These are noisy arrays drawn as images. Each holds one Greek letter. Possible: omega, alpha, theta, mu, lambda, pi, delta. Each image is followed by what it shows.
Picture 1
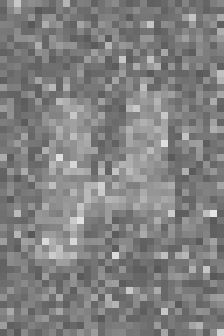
mu
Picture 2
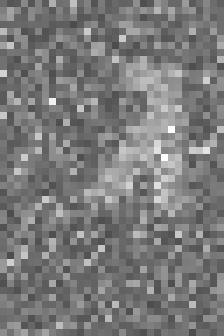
lambda
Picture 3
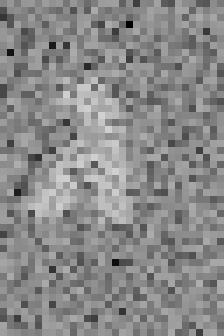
lambda
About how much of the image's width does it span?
half
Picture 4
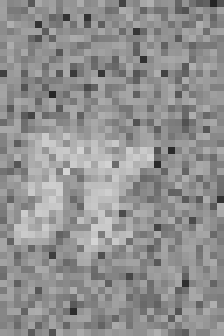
pi
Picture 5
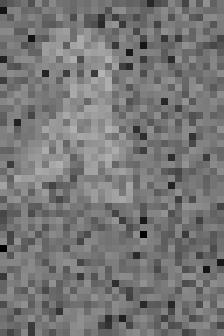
lambda
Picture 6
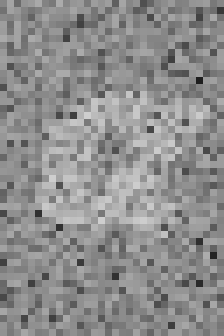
alpha
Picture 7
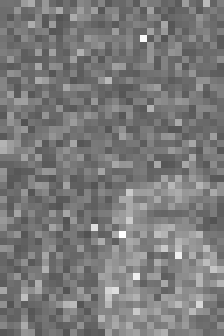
delta
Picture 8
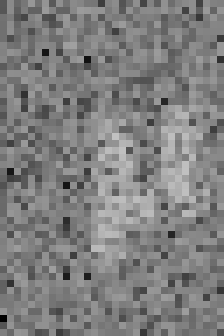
mu
